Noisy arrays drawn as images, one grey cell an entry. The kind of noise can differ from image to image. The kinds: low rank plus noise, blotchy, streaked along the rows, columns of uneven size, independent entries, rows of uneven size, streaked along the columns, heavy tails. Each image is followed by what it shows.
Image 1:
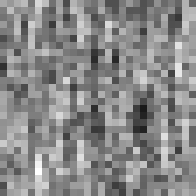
streaked along the columns
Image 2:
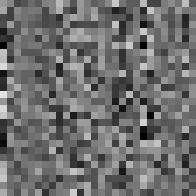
columns of uneven size
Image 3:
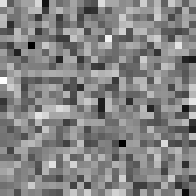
independent entries
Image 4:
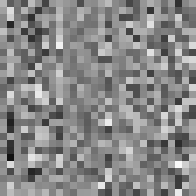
columns of uneven size
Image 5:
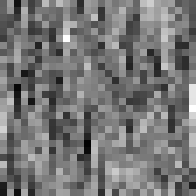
streaked along the columns
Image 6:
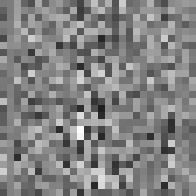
columns of uneven size
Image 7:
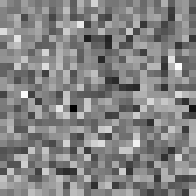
independent entries
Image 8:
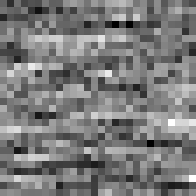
streaked along the rows
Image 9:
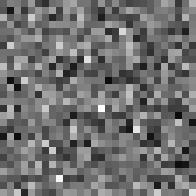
independent entries
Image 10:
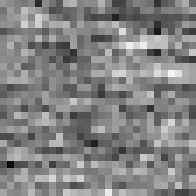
streaked along the rows
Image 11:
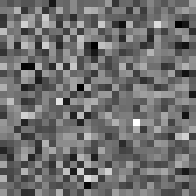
low rank plus noise
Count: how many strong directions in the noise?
one
